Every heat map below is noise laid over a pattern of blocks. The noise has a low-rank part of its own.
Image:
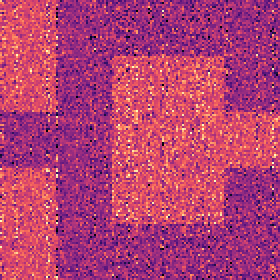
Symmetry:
top and bottom mirror each other
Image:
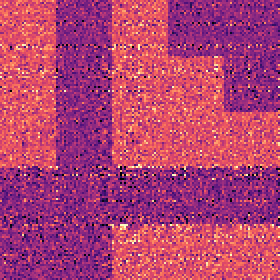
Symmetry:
mirrored about the diagonal from the bottom left
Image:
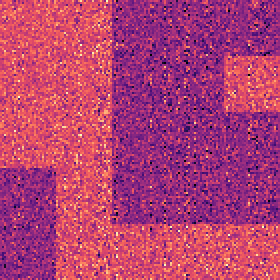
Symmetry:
no symmetry
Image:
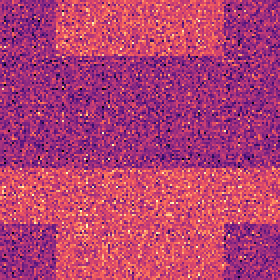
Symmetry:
left and right mirror each other
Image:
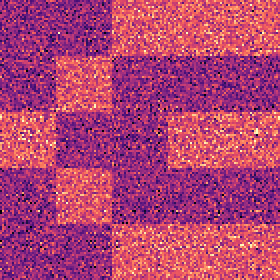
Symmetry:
top and bottom mirror each other
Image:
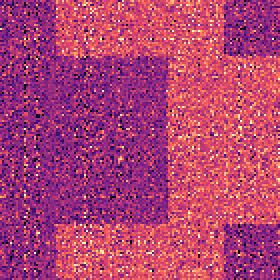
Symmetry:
top and bottom mirror each other
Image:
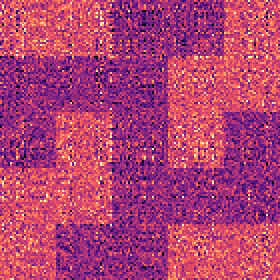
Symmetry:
the same after a half turn
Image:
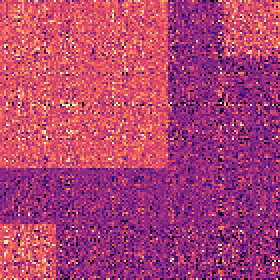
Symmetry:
mirrored about the diagonal from the top left
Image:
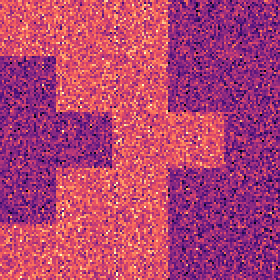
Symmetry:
top and bottom mirror each other
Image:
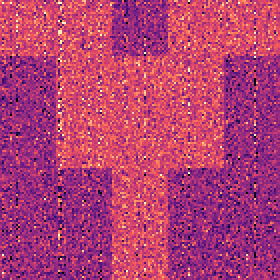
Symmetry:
left and right mirror each other
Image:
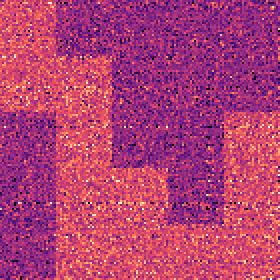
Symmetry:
no symmetry
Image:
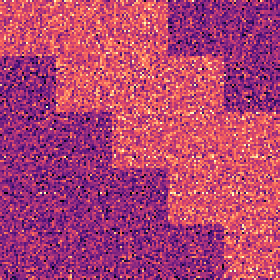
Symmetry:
mirrored about the diagonal from the bottom left
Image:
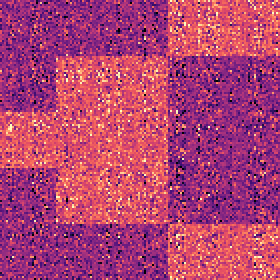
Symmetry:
top and bottom mirror each other
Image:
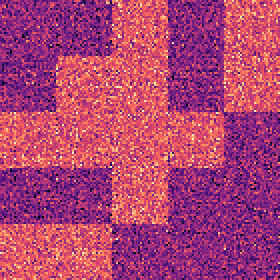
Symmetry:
mirrored about the diagonal from the top left
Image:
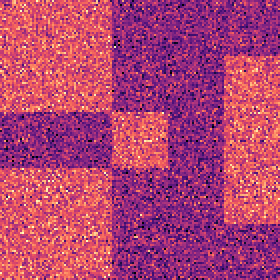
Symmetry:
top and bottom mirror each other
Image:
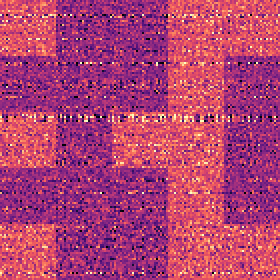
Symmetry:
top and bottom mirror each other
